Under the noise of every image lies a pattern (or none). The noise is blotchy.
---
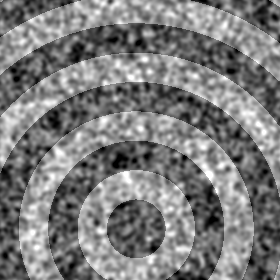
rings round one point
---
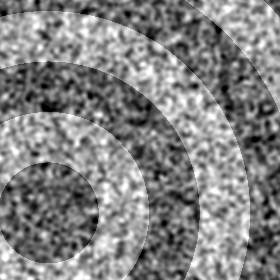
rings round one point
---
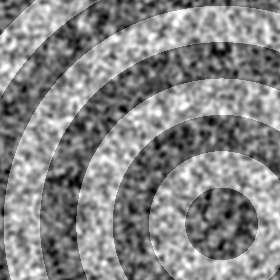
rings round one point
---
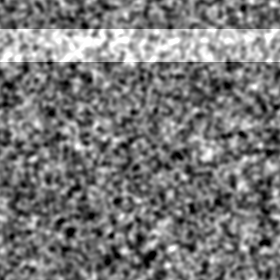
one horizontal stripe
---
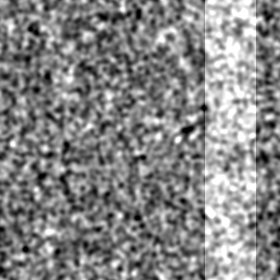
one vertical stripe
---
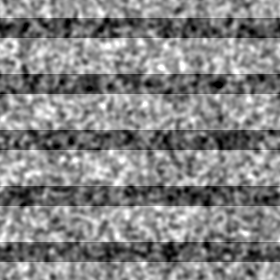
horizontal stripes
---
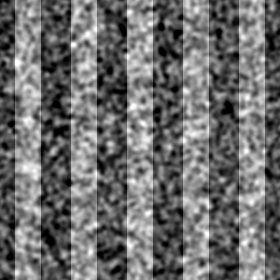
vertical stripes
